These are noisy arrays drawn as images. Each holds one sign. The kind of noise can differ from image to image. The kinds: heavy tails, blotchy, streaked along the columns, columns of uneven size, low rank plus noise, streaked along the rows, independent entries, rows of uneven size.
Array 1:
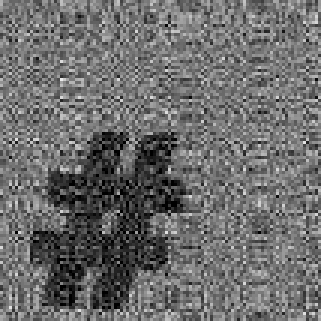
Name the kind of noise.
low rank plus noise
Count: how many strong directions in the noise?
two
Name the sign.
hash sign
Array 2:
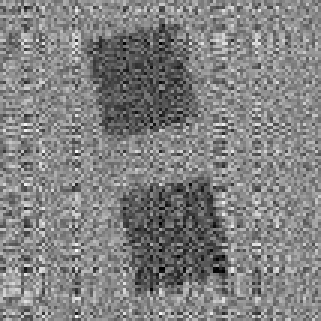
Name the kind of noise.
low rank plus noise
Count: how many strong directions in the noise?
two
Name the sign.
colon
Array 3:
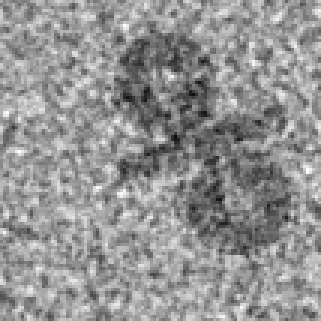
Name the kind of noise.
blotchy
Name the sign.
percent sign
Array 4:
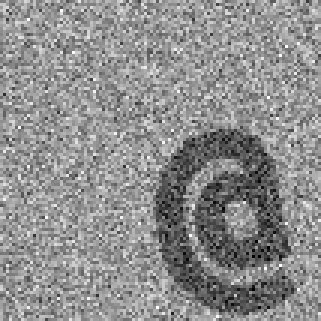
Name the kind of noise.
independent entries
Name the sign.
at sign
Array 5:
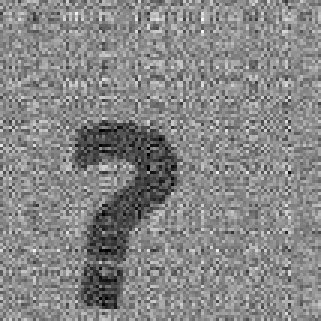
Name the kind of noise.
low rank plus noise
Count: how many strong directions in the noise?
two
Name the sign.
question mark
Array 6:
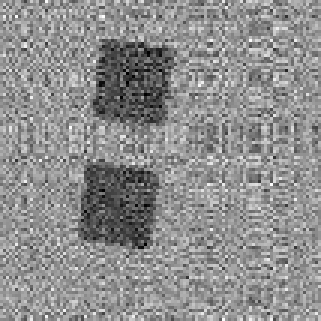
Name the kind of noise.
low rank plus noise
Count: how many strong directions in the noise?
two
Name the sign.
colon
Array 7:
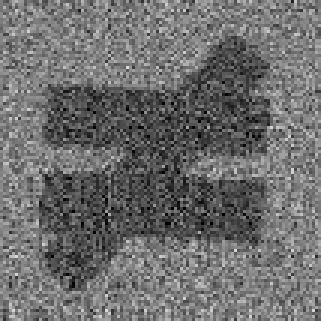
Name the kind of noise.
low rank plus noise
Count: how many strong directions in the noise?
five to eight
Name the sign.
not-equal sign
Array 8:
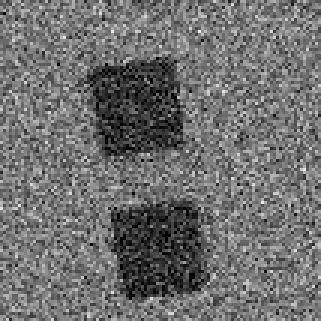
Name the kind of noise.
independent entries
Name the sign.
colon
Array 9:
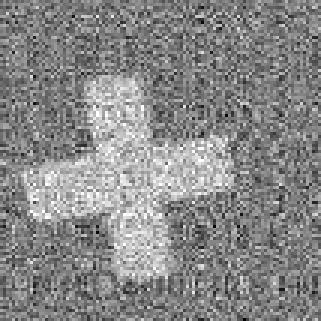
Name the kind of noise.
low rank plus noise
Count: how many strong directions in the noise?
three or four
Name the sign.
plus sign
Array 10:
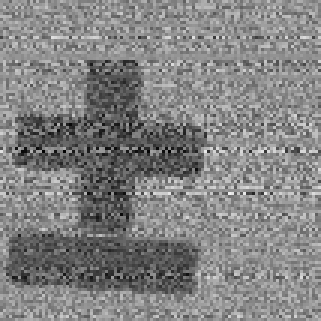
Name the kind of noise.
rows of uneven size
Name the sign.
plus-minus sign
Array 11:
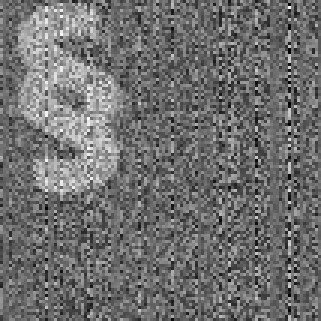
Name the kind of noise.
columns of uneven size
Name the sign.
section sign
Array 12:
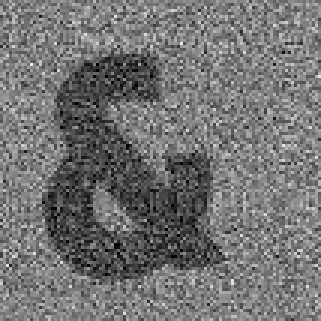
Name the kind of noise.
low rank plus noise
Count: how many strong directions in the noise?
five to eight
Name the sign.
ampersand
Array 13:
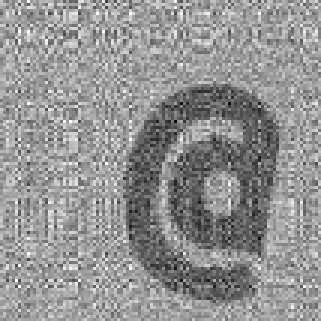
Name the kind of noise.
low rank plus noise
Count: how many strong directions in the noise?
two
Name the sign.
at sign
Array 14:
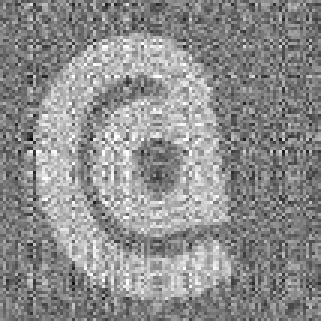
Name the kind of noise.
low rank plus noise
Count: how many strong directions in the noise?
two
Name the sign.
at sign
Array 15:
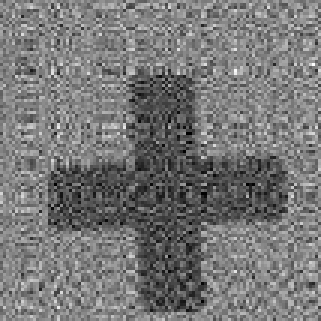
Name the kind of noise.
low rank plus noise
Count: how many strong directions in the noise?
two
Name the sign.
plus sign
